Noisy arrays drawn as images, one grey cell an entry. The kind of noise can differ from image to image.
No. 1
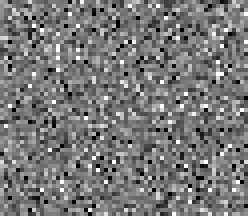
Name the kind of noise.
heavy tails
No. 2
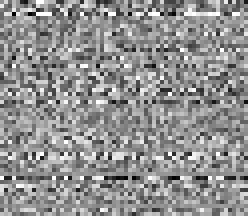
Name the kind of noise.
rows of uneven size
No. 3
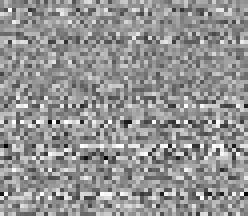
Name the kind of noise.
rows of uneven size
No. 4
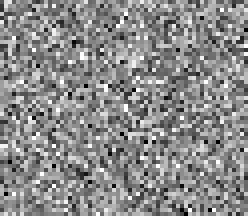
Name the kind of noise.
independent entries
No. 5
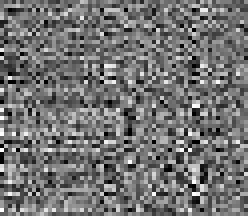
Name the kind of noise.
low rank plus noise
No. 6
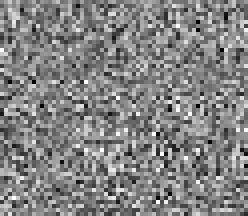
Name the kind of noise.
low rank plus noise
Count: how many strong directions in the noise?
five to eight
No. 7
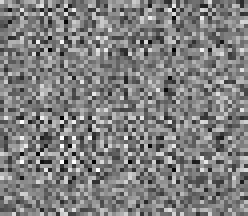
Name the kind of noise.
low rank plus noise
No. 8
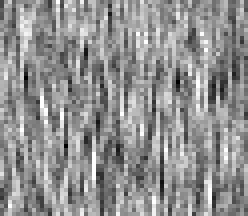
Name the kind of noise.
streaked along the columns
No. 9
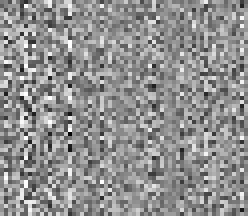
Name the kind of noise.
columns of uneven size
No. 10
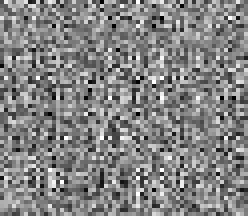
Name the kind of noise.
low rank plus noise
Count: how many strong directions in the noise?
three or four
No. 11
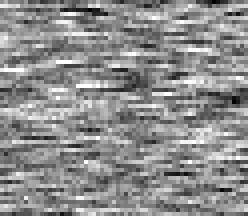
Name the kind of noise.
streaked along the rows
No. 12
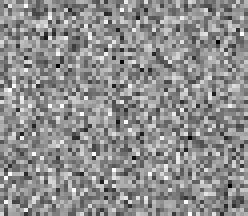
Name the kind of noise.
independent entries
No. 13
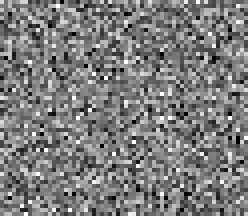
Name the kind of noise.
independent entries
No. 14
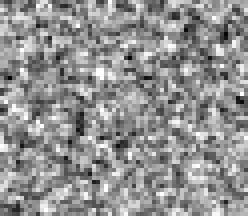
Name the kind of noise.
blotchy
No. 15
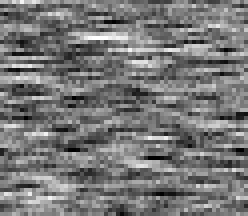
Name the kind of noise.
streaked along the rows
